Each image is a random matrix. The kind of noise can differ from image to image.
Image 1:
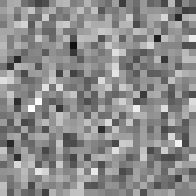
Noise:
independent entries
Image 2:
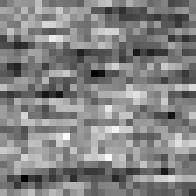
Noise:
streaked along the rows
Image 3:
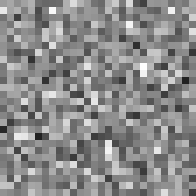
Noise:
independent entries
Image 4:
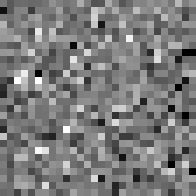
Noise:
heavy tails
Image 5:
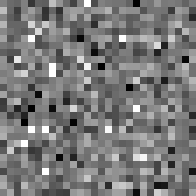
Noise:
heavy tails
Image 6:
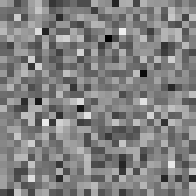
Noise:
low rank plus noise
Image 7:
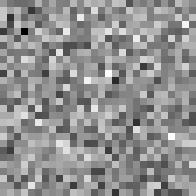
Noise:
independent entries
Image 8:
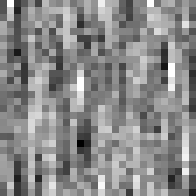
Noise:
streaked along the columns
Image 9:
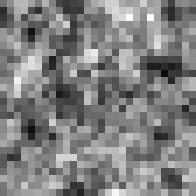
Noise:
blotchy
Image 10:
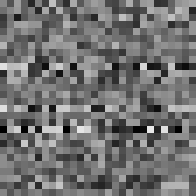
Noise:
rows of uneven size
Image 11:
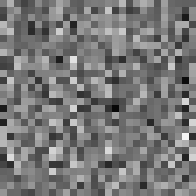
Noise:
low rank plus noise
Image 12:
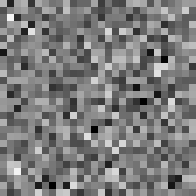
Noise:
independent entries
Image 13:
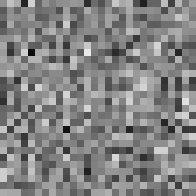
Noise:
low rank plus noise
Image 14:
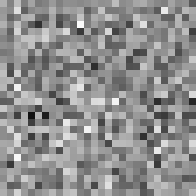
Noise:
low rank plus noise
